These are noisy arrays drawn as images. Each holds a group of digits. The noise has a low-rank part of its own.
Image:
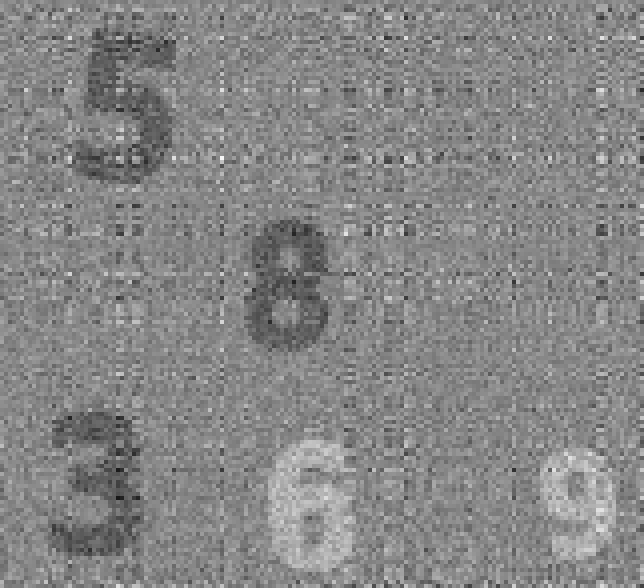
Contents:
top left: dark 5; centre: dark 8; bottom left: dark 3; bottom middle: light 6; bottom right: light 9
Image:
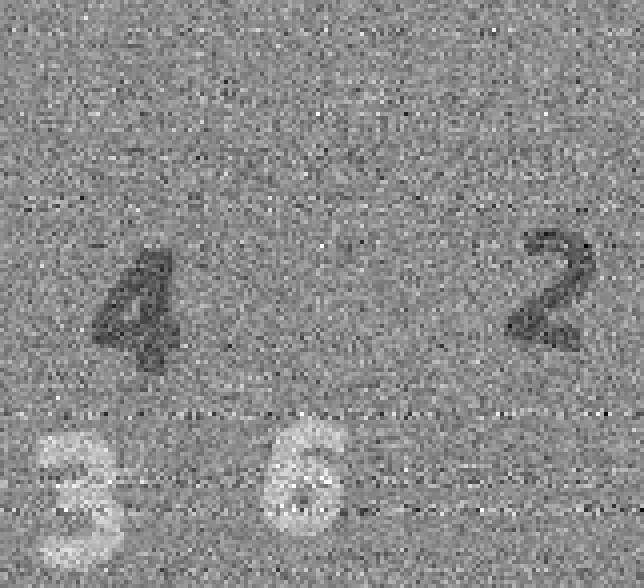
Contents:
middle left: dark 4; middle right: dark 2; bottom left: light 3; bottom middle: light 6
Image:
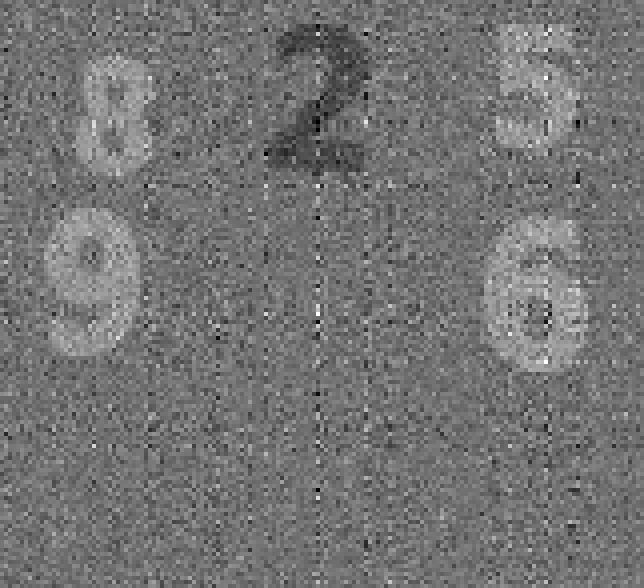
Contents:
top left: light 8; top middle: dark 2; top right: light 5; middle left: light 9; middle right: light 6
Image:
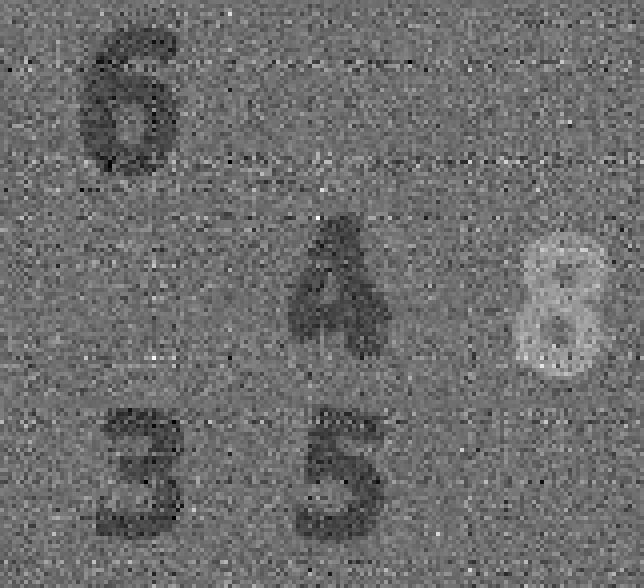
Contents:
top left: dark 6; centre: dark 4; middle right: light 8; bottom left: dark 3; bottom middle: dark 5
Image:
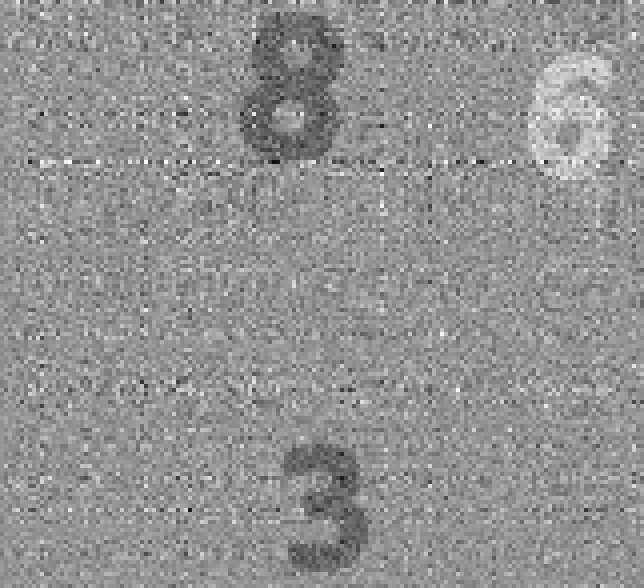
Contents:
top middle: dark 8; top right: light 6; bottom middle: dark 3
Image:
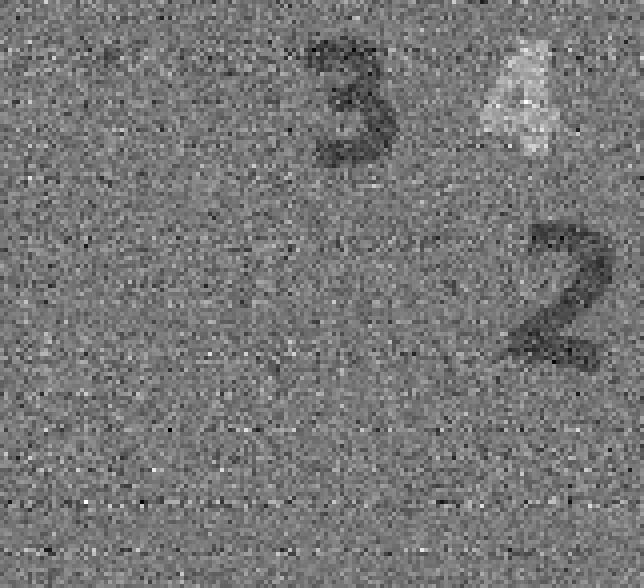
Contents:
top middle: dark 3; top right: light 4; middle right: dark 2
